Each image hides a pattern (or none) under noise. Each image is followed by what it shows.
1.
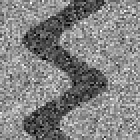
a wavy band
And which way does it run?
top to bottom
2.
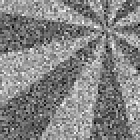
spokes from one point
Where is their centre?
top right
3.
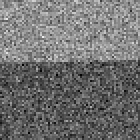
a sharp edge
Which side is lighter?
top
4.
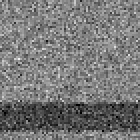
one horizontal stripe
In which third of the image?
bottom
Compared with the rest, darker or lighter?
darker
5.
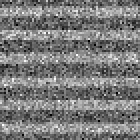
horizontal stripes
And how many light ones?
6
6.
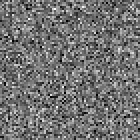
only noise
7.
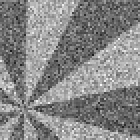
spokes from one point
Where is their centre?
bottom left
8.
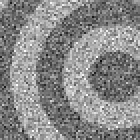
rings round one point
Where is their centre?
middle right
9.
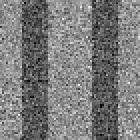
vertical stripes
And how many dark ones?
2
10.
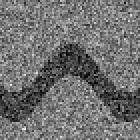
a wavy band
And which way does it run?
left to right
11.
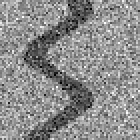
a wavy band
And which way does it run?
top to bottom
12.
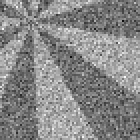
spokes from one point
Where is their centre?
top left
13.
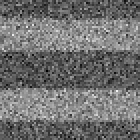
horizontal stripes
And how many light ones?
2
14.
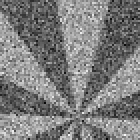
spokes from one point
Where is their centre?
bottom middle
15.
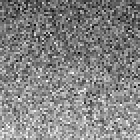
a smooth slope
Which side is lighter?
bottom
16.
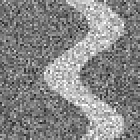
a wavy band
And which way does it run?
top to bottom
